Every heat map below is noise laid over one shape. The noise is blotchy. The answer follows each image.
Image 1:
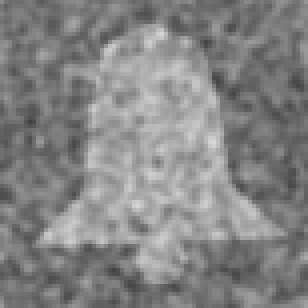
bell
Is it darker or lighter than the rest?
lighter
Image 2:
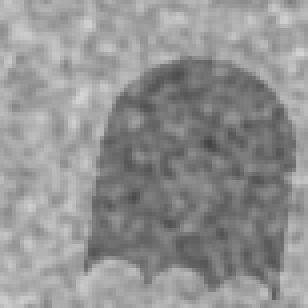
ghost
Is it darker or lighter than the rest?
darker
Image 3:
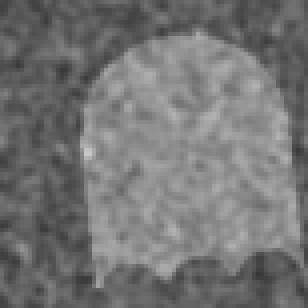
ghost
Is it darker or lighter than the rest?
lighter
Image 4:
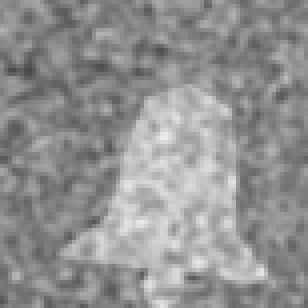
bell
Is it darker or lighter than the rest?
lighter
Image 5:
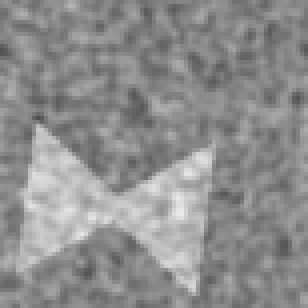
bow tie
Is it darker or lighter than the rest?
lighter
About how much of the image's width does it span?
two thirds
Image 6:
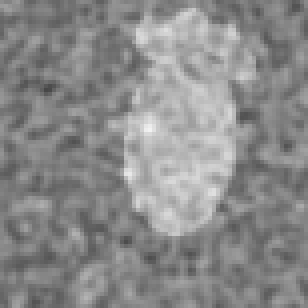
footprint
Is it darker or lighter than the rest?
lighter
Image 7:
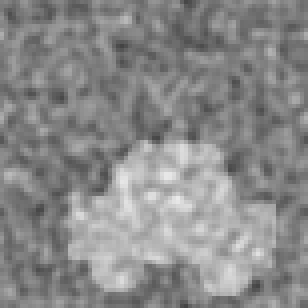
car
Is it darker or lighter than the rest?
lighter
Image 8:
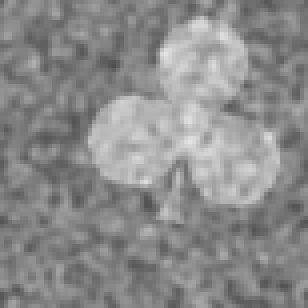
club
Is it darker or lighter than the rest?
lighter
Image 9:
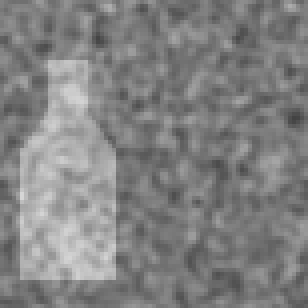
bottle
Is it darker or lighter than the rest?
lighter
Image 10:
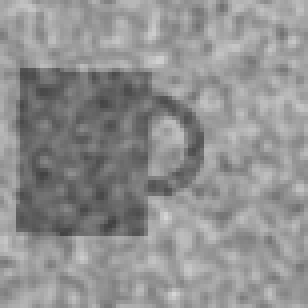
cup
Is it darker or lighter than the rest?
darker
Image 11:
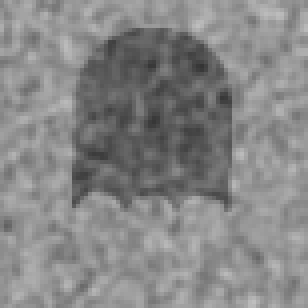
ghost
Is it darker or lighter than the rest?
darker
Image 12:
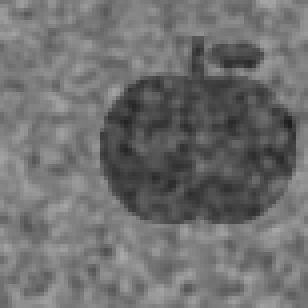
apple
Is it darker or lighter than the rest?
darker
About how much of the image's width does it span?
two thirds
